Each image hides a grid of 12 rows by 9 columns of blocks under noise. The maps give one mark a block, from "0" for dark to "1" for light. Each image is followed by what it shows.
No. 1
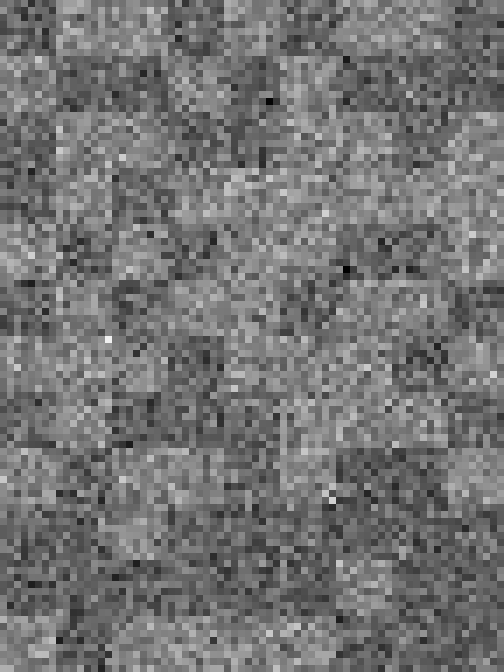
0 1 1 0 1 0 1 1 0
1 0 0 1 0 1 0 0 0
0 1 1 0 0 1 1 0 1
0 1 0 1 1 1 1 1 1
1 0 1 0 1 1 0 0 1
0 1 0 1 1 0 1 1 0
1 1 1 0 1 1 1 0 1
0 1 0 0 0 1 1 1 0
1 0 1 1 0 1 0 0 1
0 0 1 0 0 0 0 0 0
0 0 0 0 0 0 1 0 0
1 0 1 1 1 1 0 0 0
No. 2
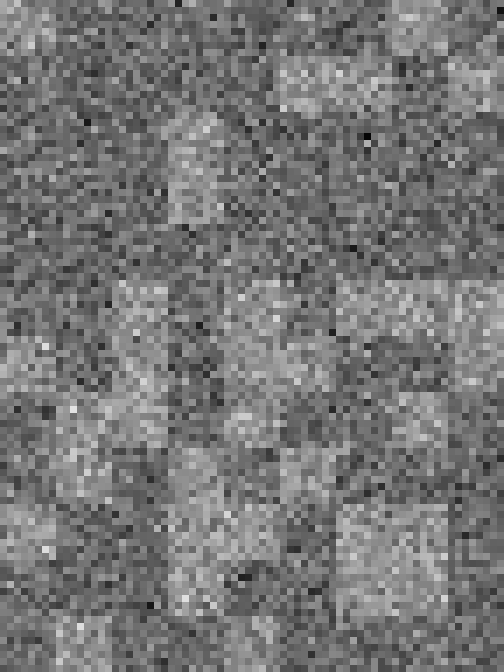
1 0 0 0 0 0 0 1 0
0 0 0 0 0 1 1 0 1
0 0 0 1 0 0 0 0 0
0 0 0 1 0 0 0 0 0
0 0 0 0 0 0 0 0 0
0 0 1 0 1 0 1 1 1
1 0 1 0 1 1 0 0 1
0 1 1 0 1 0 0 1 0
0 1 0 1 0 1 0 0 0
1 0 0 1 1 0 1 1 0
0 0 0 1 0 0 1 1 0
0 1 0 0 1 0 0 0 0
